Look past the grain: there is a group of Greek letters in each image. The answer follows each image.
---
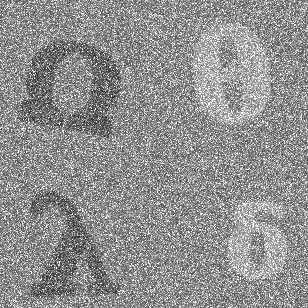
top left: dark omega; top right: light theta; bottom left: dark lambda; bottom right: light delta
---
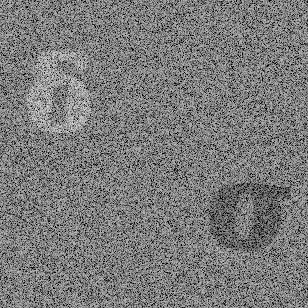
top left: light delta; bottom right: dark sigma
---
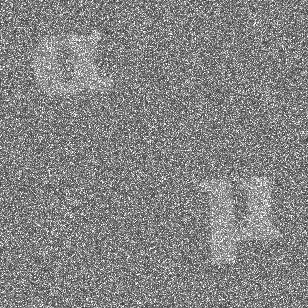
top left: light alpha; bottom right: light mu
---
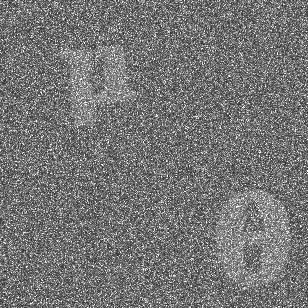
top left: light mu; bottom right: light theta
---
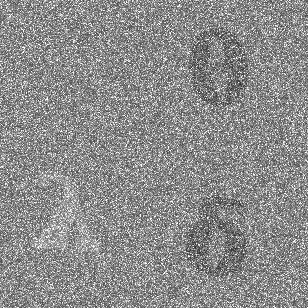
top right: dark theta; bottom left: light lambda; bottom right: dark delta
